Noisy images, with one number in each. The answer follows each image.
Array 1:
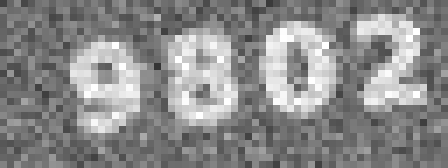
9802
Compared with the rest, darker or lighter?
lighter
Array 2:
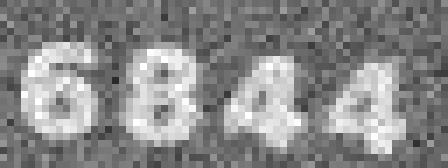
6844
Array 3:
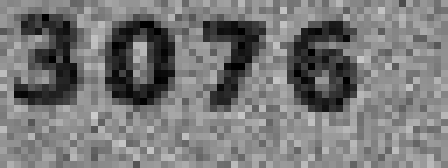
3076
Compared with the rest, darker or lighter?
darker
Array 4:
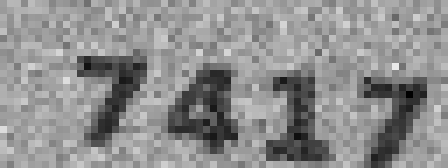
7417
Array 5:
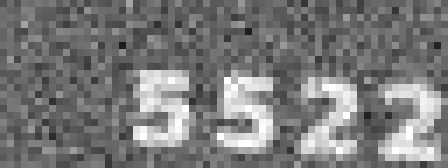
5522
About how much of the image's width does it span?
two thirds
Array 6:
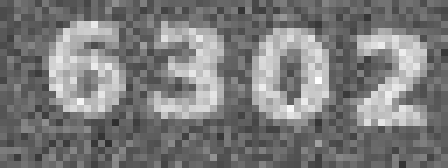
6302
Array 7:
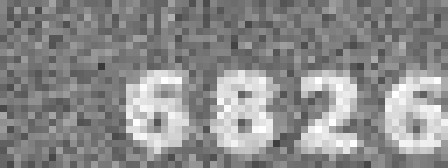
6826
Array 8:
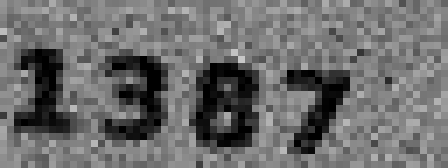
1387
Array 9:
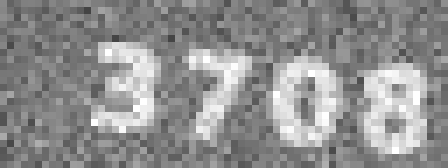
3708
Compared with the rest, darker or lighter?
lighter
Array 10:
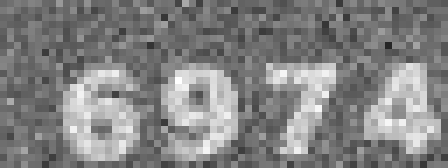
6974
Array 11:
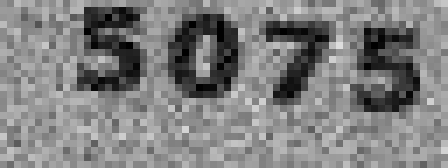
5075
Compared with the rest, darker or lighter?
darker
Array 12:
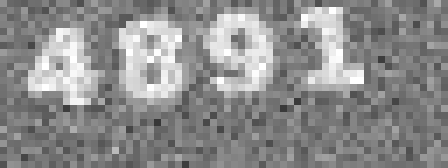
4891
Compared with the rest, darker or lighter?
lighter
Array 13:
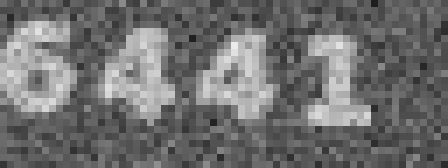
6441
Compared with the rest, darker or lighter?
lighter
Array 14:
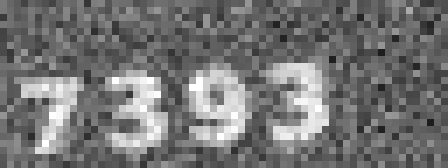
7393
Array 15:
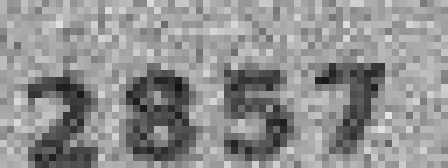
2857
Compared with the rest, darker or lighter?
darker
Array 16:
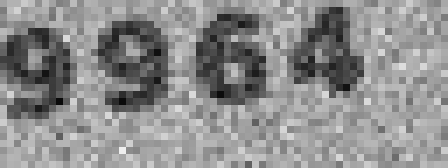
9964
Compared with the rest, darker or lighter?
darker
